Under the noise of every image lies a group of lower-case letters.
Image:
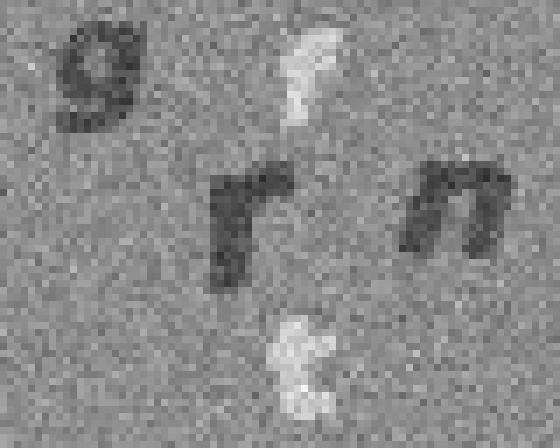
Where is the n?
middle right
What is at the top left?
g
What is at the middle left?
nothing
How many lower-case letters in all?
5
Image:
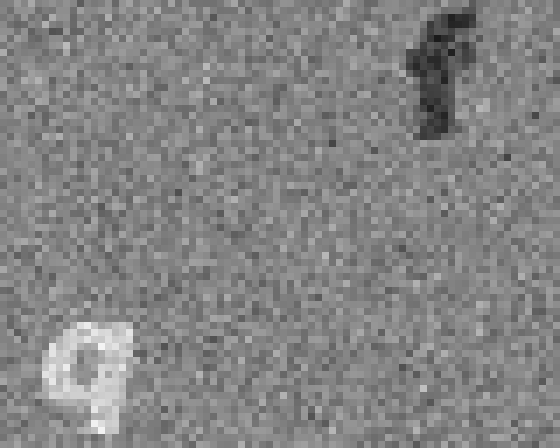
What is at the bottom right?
nothing
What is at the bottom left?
q
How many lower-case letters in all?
2
